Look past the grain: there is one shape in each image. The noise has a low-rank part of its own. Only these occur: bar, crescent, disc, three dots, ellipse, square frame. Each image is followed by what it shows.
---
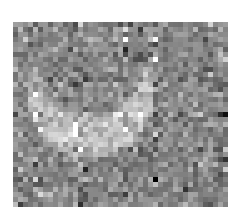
crescent
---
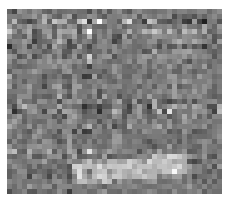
bar
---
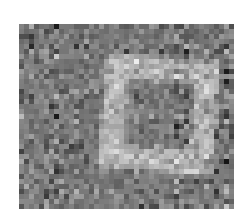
square frame
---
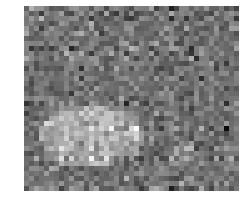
ellipse
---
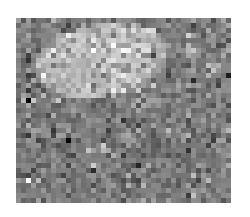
ellipse
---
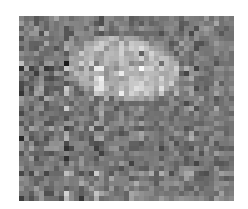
ellipse
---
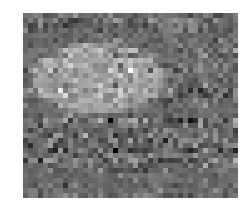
ellipse
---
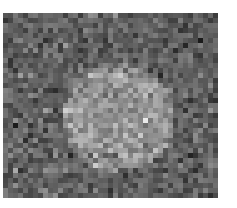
disc
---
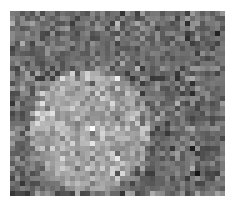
disc
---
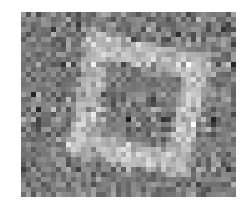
square frame
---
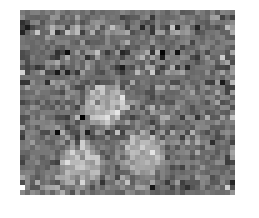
three dots
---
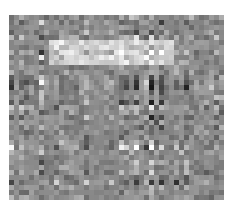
bar
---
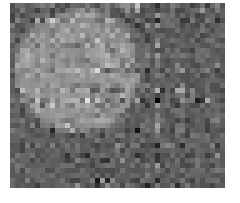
disc
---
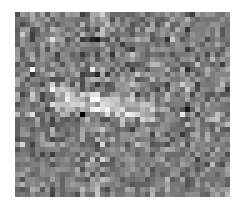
bar
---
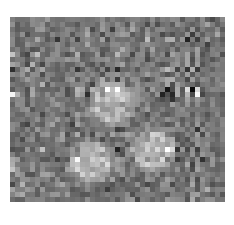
three dots
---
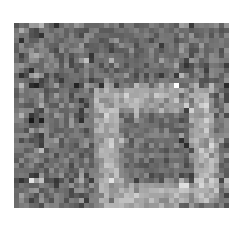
square frame
